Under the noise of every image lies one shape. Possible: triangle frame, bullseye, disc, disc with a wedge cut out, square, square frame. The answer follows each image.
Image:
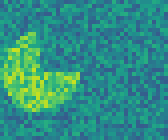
disc with a wedge cut out
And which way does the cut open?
up and right
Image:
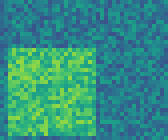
square
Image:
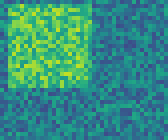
square
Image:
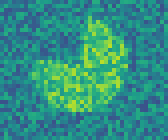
disc with a wedge cut out
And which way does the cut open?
up and left
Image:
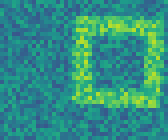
square frame
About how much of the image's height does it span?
two thirds
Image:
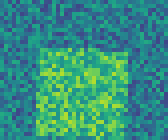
square
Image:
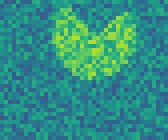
disc with a wedge cut out
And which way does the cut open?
up
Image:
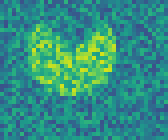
disc with a wedge cut out
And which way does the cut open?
up
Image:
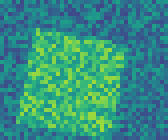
square
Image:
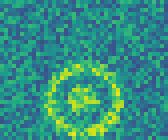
bullseye
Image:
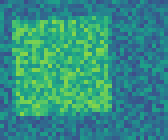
square
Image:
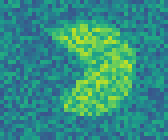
disc with a wedge cut out
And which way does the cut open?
left
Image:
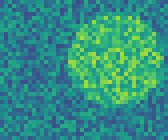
disc
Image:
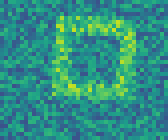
square frame
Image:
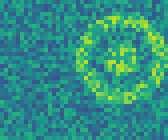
bullseye
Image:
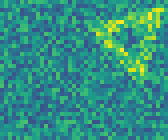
triangle frame
